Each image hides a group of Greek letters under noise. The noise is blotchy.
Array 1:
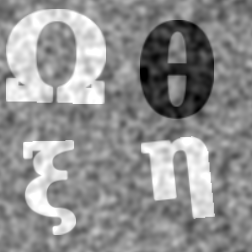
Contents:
top left: light omega; top right: dark theta; bottom left: light xi; bottom right: light eta
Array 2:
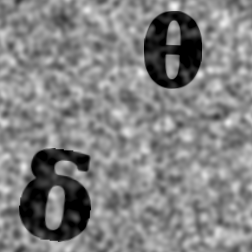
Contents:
top right: dark theta; bottom left: dark delta
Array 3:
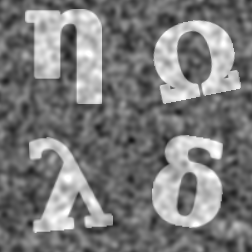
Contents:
top left: light eta; top right: light omega; bottom left: light lambda; bottom right: light delta
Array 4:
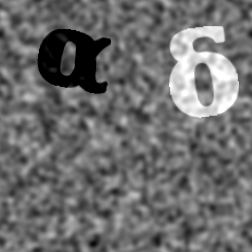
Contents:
top left: dark alpha; top right: light delta
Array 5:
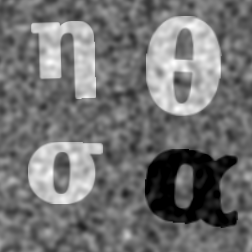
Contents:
top left: light eta; top right: light theta; bottom left: light sigma; bottom right: dark alpha
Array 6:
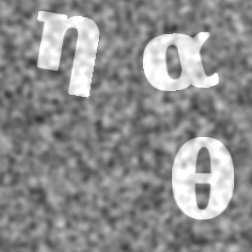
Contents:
top left: light eta; top right: light alpha; bottom right: light theta
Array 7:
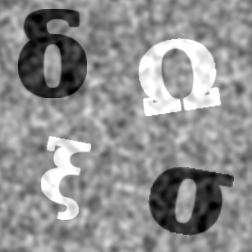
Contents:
top left: dark delta; top right: light omega; bottom left: light xi; bottom right: dark sigma
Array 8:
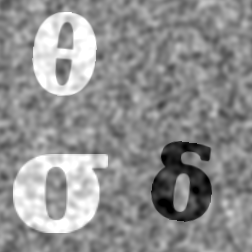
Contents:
top left: light theta; bottom left: light sigma; bottom right: dark delta
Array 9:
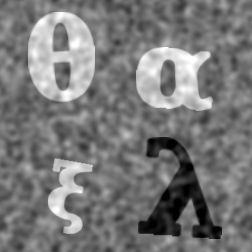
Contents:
top left: light theta; top right: light alpha; bottom left: light xi; bottom right: dark lambda
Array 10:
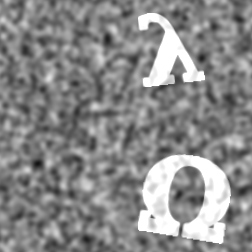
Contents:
top right: light lambda; bottom right: light omega
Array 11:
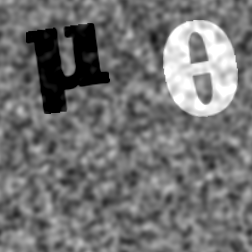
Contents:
top left: dark mu; top right: light theta
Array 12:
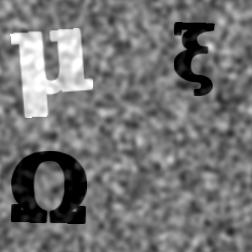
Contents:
top left: light mu; top right: dark xi; bottom left: dark omega
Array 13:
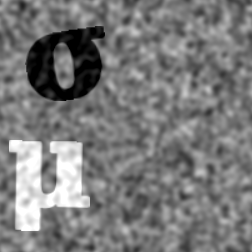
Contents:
top left: dark sigma; bottom left: light mu
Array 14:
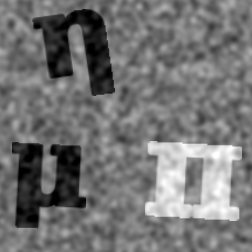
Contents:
top left: dark eta; bottom left: dark mu; bottom right: light pi
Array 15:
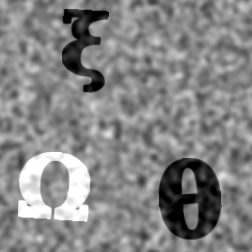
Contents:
top left: dark xi; bottom left: light omega; bottom right: dark theta
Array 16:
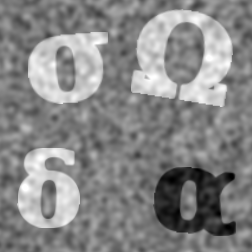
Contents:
top left: light sigma; top right: light omega; bottom left: light delta; bottom right: dark alpha
